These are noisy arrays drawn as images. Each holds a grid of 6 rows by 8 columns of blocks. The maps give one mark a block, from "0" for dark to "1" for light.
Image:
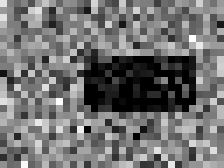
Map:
11111111
11111111
11100001
11100001
11111111
11111111
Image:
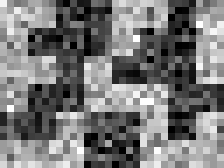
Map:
11001101
10001001
11010001
10011100
00100101
11100111
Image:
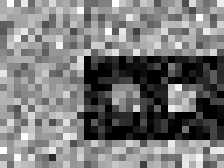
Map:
11111111
11111111
11100000
11101010
11100000
11111111
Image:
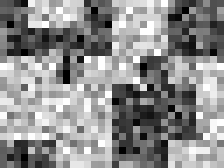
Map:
01101100
00001100
11011011
11110001
11110001
00110011
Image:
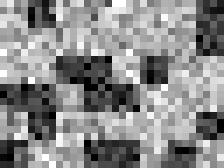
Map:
10111110
11111110
11001011
00100111
10111110
01100101
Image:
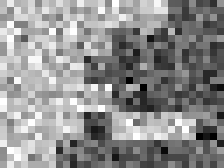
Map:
11111100
11110000
11100000
11110000
11101110
11000000
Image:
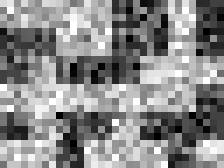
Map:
11110010
00110010
01000111
11111110
01001000
11011101
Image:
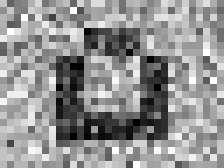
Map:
11111111
11100111
11011011
11011011
11000011
11111111
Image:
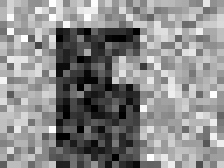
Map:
11111111
11000111
11001111
11000111
11000111
11000111
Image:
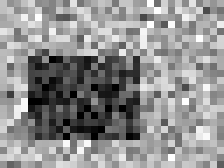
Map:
11111111
11111111
10000111
10000111
10000111
11111111
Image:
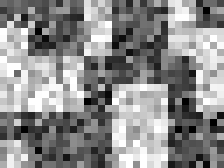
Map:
00010010
10010011
11100001
11101101
00001100
10001100
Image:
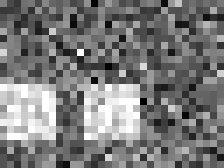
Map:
00000000
00000000
00000000
11011000
11011000
00000000
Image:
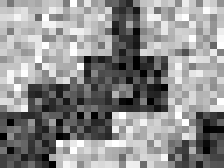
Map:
11110111
11110111
11100011
10000011
00001110
00111100
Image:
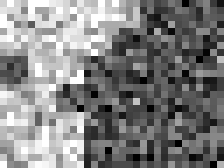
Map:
11111000
11110000
01100000
11000000
11100000
11100000
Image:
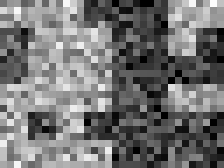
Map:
11100011
01110010
01110000
11110011
10100000
11110000
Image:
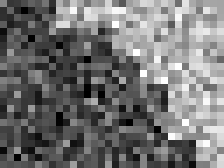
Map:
00111111
00001111
00000111
00000011
00000011
00000001
